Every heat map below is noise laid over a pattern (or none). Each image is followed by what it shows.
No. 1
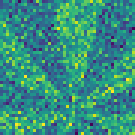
spokes from one point
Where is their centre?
bottom middle
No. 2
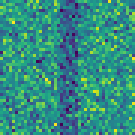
one vertical stripe
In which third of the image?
middle
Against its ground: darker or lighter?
darker
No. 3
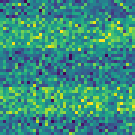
horizontal stripes
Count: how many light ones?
2
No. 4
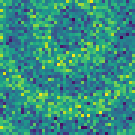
rings round one point
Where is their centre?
top middle
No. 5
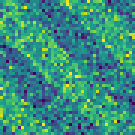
diagonal stripes
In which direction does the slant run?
top left to bottom right
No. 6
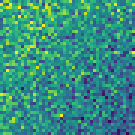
a smooth slope
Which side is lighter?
top left
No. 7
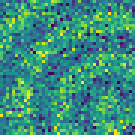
rings round one point
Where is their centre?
bottom right
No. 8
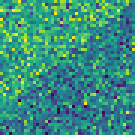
a sharp edge
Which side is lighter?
top left
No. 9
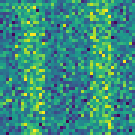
vertical stripes
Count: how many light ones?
2
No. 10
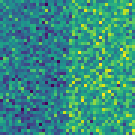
a sharp edge
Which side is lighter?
right
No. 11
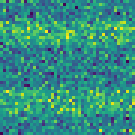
horizontal stripes
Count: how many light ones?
2
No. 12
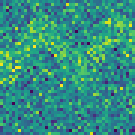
a wavy band
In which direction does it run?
left to right
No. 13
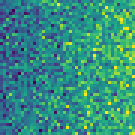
a smooth slope
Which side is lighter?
right
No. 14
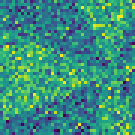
spokes from one point
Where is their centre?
middle right
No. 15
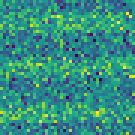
horizontal stripes
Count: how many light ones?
3
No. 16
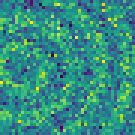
rings round one point
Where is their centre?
middle left
